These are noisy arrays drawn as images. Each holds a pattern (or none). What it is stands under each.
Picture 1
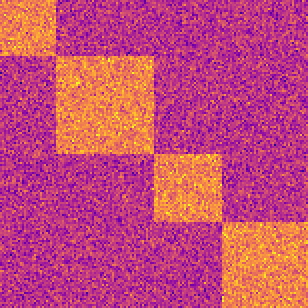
blocks along the diagonal
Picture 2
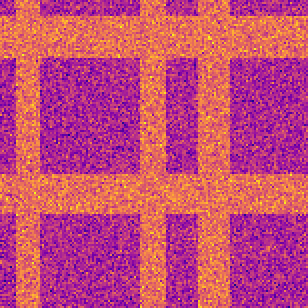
bands of rows crossing bands of columns
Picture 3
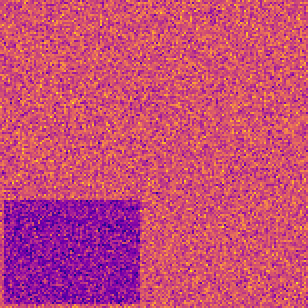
one block
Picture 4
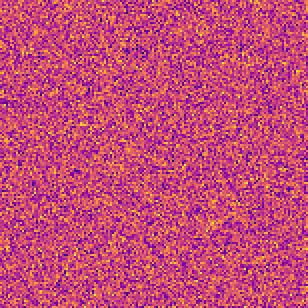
only noise
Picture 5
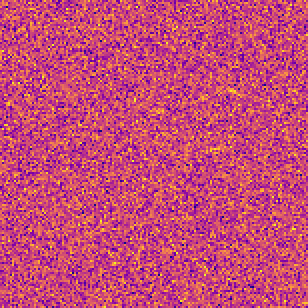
only noise
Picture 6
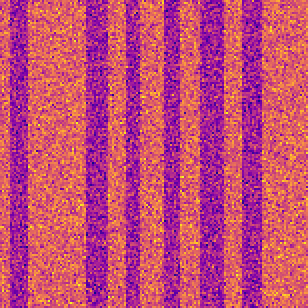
bands of columns
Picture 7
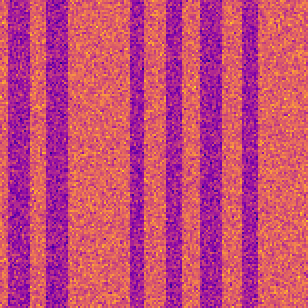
bands of columns
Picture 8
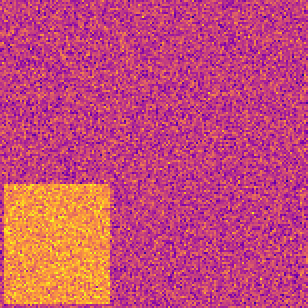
one block
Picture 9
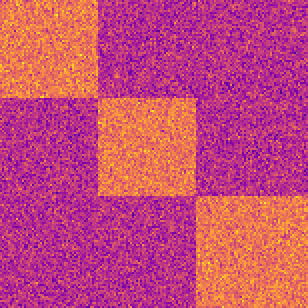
blocks along the diagonal
